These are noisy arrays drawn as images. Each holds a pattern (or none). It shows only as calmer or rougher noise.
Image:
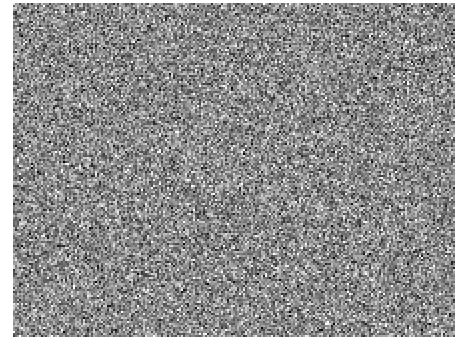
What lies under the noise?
only noise
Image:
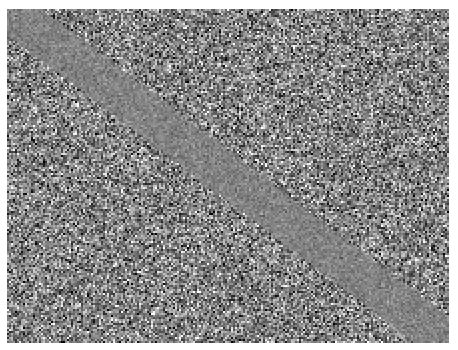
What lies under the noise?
a diagonal band
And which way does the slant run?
top left to bottom right
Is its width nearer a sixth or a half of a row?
a sixth
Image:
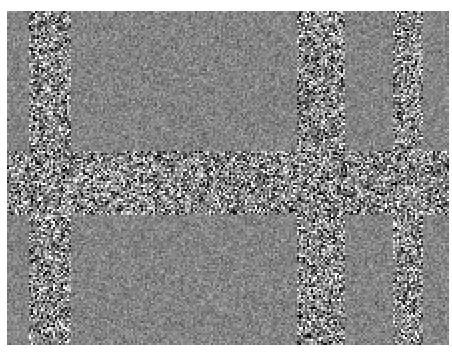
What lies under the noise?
bands of rows crossing bands of columns
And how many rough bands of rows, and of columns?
1 and 3
